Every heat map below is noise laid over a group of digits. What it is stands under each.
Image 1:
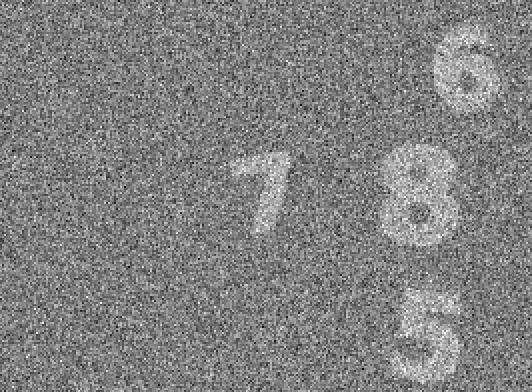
top right: 6; centre: 7; middle right: 8; bottom right: 5
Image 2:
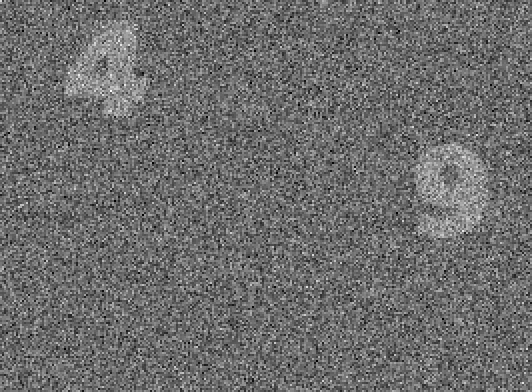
top left: 4; middle right: 9
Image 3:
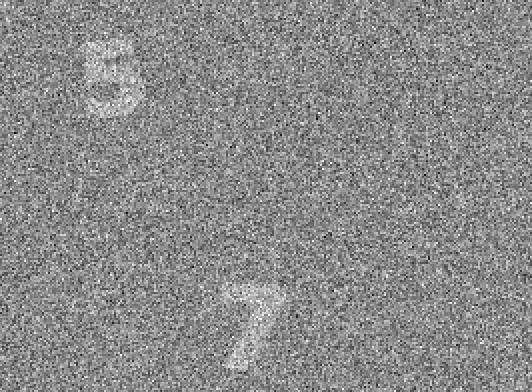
top left: 5; bottom middle: 7
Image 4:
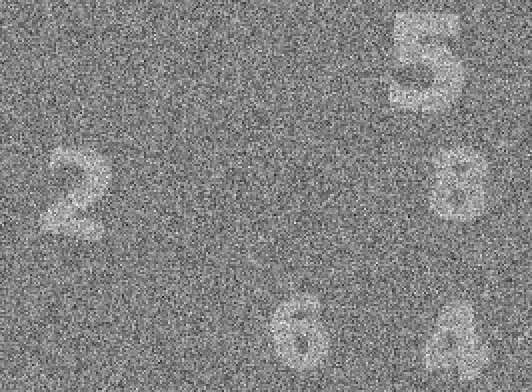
top right: 5; middle left: 2; middle right: 8; bottom middle: 6; bottom right: 4
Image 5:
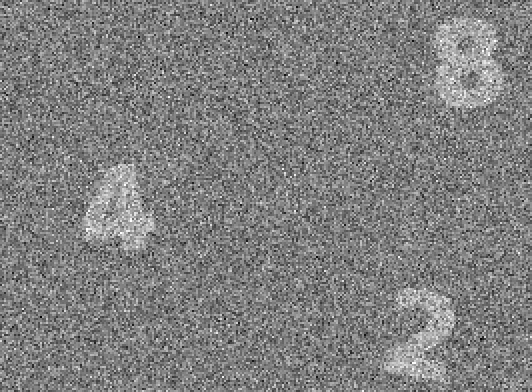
top right: 8; middle left: 4; bottom right: 2
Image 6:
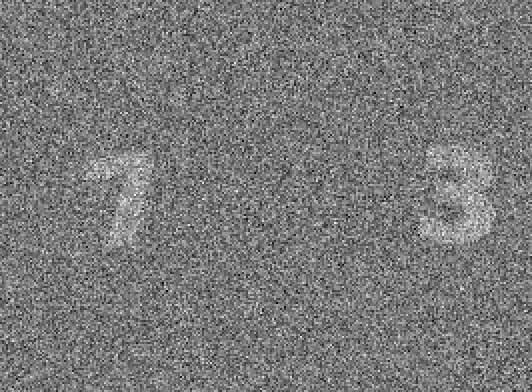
middle left: 7; middle right: 3
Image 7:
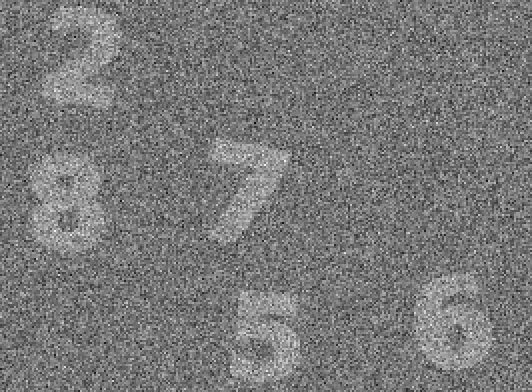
top left: 2; middle left: 8; centre: 7; bottom middle: 5; bottom right: 6
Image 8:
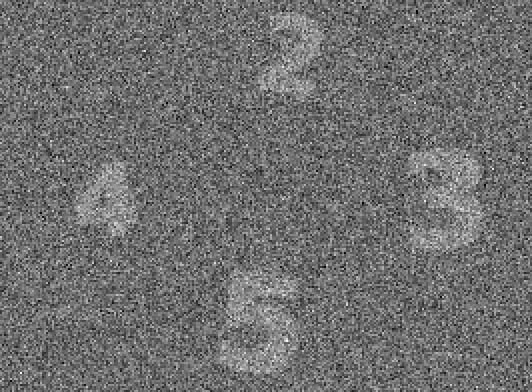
top middle: 2; middle left: 4; middle right: 3; bottom middle: 5
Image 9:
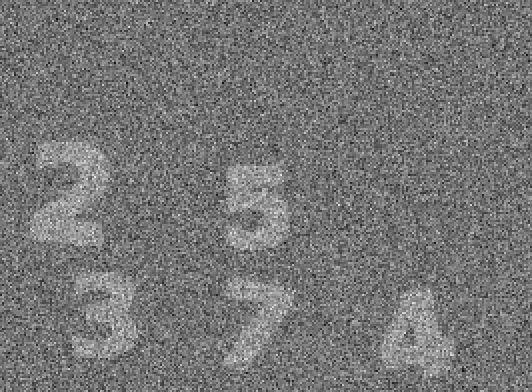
middle left: 2; centre: 5; bottom left: 3; bottom middle: 7; bottom right: 4
